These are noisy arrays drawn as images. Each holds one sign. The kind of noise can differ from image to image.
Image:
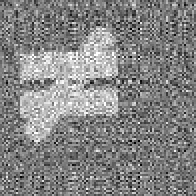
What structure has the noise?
low rank plus noise
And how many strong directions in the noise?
two
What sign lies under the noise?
not-equal sign
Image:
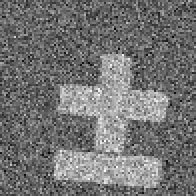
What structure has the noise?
independent entries
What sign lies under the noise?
plus-minus sign
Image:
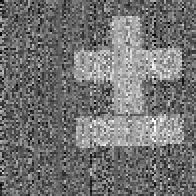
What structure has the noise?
columns of uneven size
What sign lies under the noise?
plus-minus sign
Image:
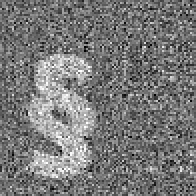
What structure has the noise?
low rank plus noise
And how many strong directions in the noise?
five to eight
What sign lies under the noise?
section sign
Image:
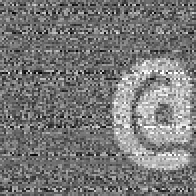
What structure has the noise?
rows of uneven size
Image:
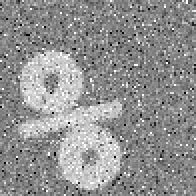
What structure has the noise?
heavy tails
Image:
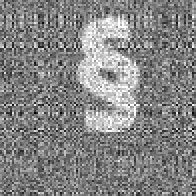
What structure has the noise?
low rank plus noise
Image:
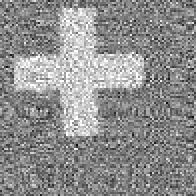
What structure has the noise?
low rank plus noise
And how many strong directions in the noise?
three or four
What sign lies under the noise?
plus sign
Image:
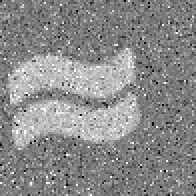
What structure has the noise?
heavy tails
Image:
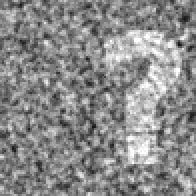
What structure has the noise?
blotchy
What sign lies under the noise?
question mark
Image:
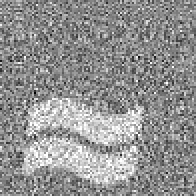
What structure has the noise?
low rank plus noise
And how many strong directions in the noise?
three or four
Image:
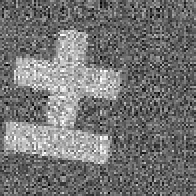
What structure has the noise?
low rank plus noise
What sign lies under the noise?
plus-minus sign
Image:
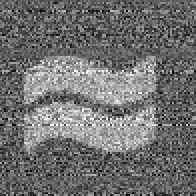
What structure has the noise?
rows of uneven size
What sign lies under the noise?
approximately sign
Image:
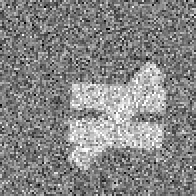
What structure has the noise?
independent entries
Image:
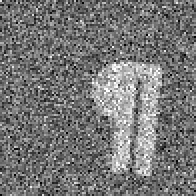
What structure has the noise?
independent entries
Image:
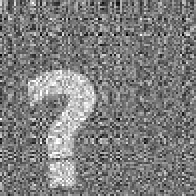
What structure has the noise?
low rank plus noise
